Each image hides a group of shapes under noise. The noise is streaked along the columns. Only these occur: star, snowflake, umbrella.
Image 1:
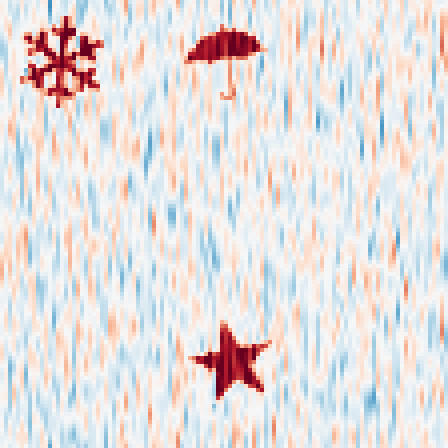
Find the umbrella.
top middle
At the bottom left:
nothing
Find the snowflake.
top left
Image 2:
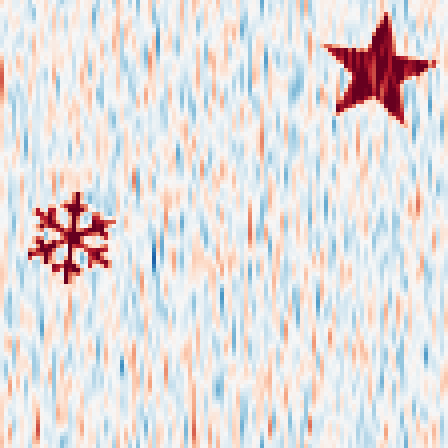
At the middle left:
snowflake
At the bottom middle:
nothing
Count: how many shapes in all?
2
